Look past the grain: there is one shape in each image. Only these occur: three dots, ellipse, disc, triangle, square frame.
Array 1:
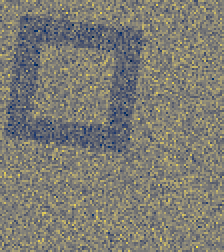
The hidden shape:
square frame
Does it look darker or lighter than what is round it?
darker
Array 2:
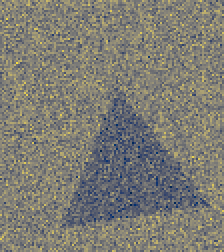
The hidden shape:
triangle
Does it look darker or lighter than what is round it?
darker
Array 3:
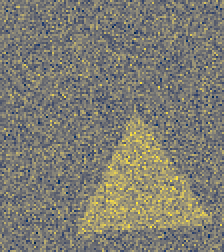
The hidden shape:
triangle
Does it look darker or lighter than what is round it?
lighter
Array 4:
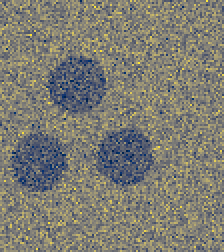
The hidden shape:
three dots
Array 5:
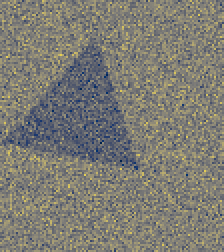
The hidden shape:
triangle
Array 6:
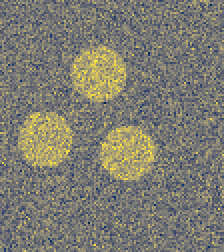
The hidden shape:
three dots
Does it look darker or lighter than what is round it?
lighter
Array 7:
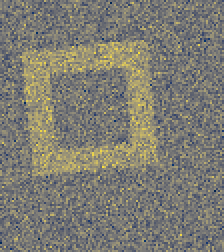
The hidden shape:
square frame
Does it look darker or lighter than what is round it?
lighter
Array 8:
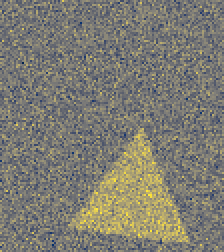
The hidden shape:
triangle
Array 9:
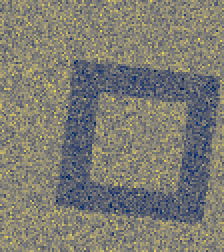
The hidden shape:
square frame
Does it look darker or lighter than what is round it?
darker
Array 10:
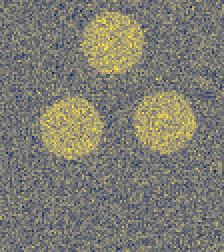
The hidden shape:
three dots
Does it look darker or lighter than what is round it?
lighter
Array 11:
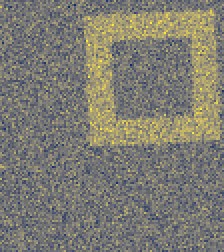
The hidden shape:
square frame
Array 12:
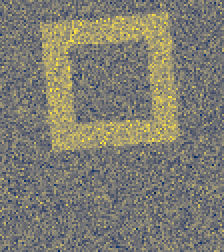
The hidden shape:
square frame
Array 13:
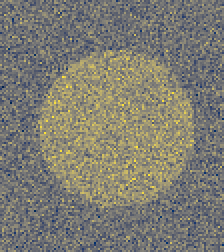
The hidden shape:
disc
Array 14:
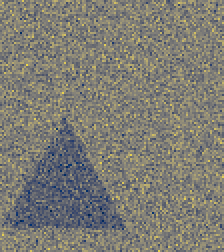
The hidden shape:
triangle
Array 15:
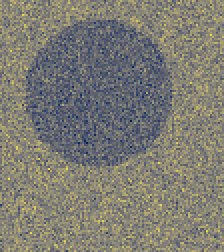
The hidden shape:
disc
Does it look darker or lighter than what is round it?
darker
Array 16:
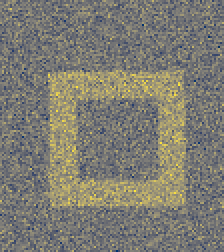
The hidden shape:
square frame
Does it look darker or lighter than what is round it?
lighter
